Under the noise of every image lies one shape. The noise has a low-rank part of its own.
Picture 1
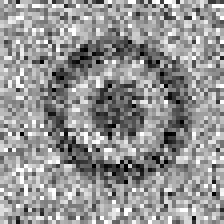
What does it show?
dark bullseye
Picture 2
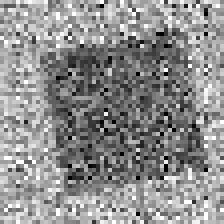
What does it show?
dark square
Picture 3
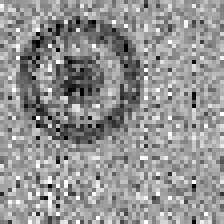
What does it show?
dark bullseye
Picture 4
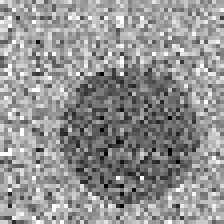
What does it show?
dark disc
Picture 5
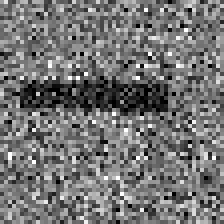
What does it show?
dark bar
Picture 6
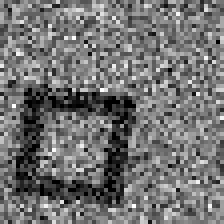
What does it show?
dark square frame
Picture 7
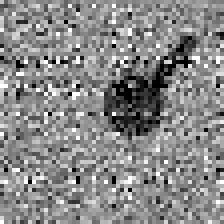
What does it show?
dark lollipop
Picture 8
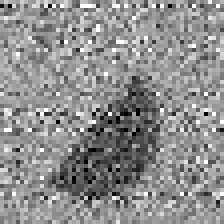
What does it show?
dark half disc
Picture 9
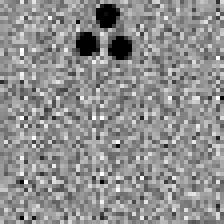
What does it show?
dark three dots, top middle
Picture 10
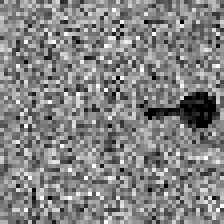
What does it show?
dark lollipop, middle right
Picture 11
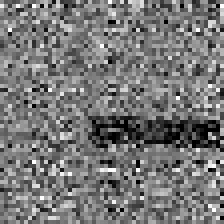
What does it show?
dark bar
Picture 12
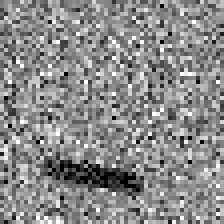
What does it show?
dark bar
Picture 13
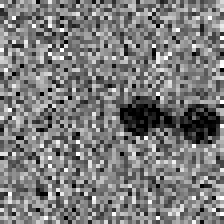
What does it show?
dark dumbbell, middle right
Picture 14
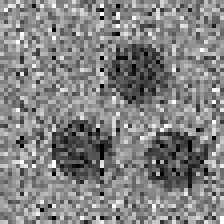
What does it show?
dark three dots
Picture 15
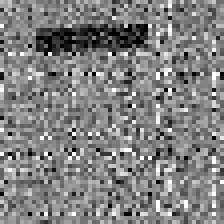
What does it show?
dark bar
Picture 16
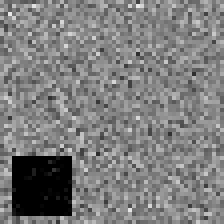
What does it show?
dark square, bottom left
